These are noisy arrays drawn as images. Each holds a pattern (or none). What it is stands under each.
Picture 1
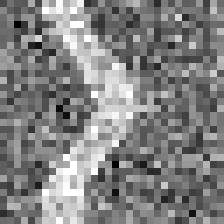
a wavy band
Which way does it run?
top to bottom
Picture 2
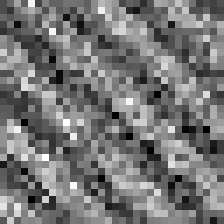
diagonal stripes
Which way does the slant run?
top left to bottom right
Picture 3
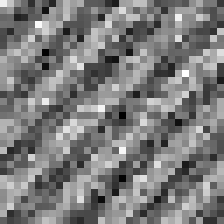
diagonal stripes
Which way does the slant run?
bottom left to top right
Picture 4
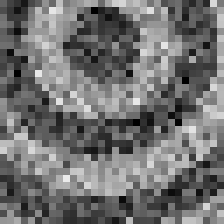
rings round one point
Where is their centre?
top middle
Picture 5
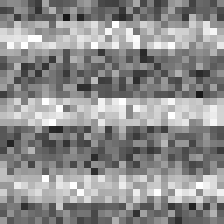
horizontal stripes
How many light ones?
3
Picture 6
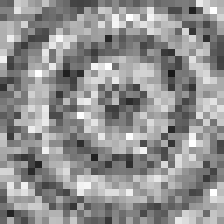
rings round one point
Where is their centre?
centre
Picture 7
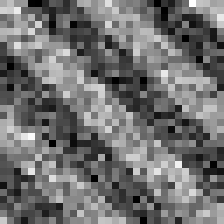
diagonal stripes
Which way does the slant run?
top left to bottom right
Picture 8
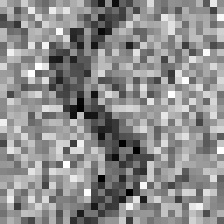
a wavy band
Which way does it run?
top to bottom
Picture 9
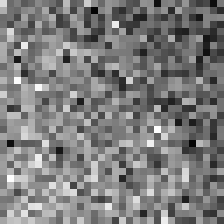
a smooth slope
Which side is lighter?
bottom left
